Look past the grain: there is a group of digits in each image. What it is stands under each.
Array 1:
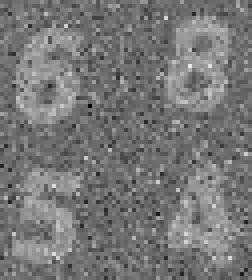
top left: light 6; top right: light 8; bottom left: light 5; bottom right: light 4
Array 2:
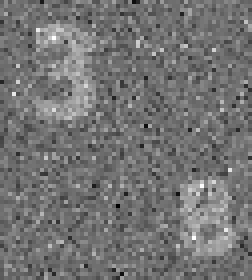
top left: light 3; bottom right: light 8
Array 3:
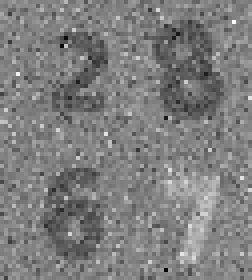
top left: dark 2; top right: dark 8; bottom left: dark 6; bottom right: light 7
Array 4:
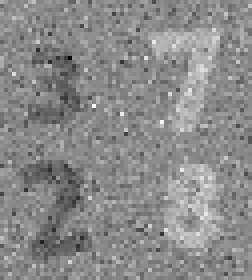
top left: dark 3; top right: light 7; bottom left: dark 2; bottom right: light 8
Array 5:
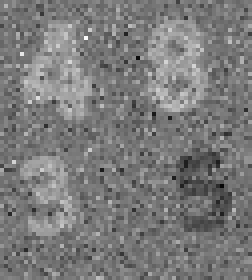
top left: light 4; top right: light 8; bottom left: light 3; bottom right: dark 5
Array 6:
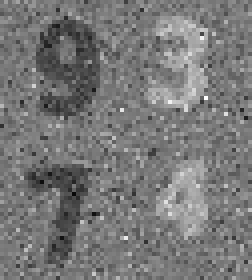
top left: dark 9; top right: light 3; bottom left: dark 7; bottom right: light 4
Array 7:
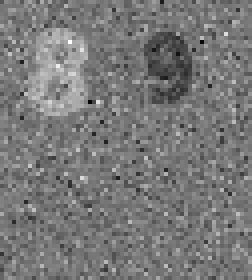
top left: light 8; top right: dark 9
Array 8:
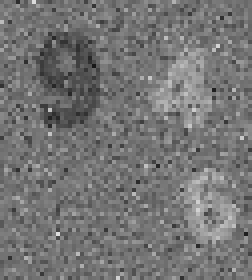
top left: dark 9; top right: light 4; bottom right: light 6
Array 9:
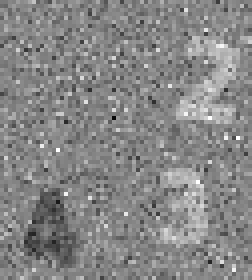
top right: light 2; bottom left: dark 4; bottom right: light 3
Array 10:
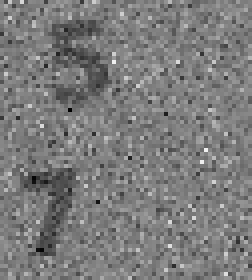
top left: dark 5; bottom left: dark 7
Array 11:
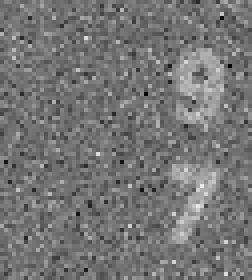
top right: light 9; bottom right: light 7
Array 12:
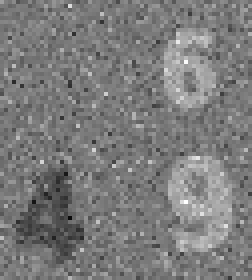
top right: light 6; bottom left: dark 4; bottom right: light 9
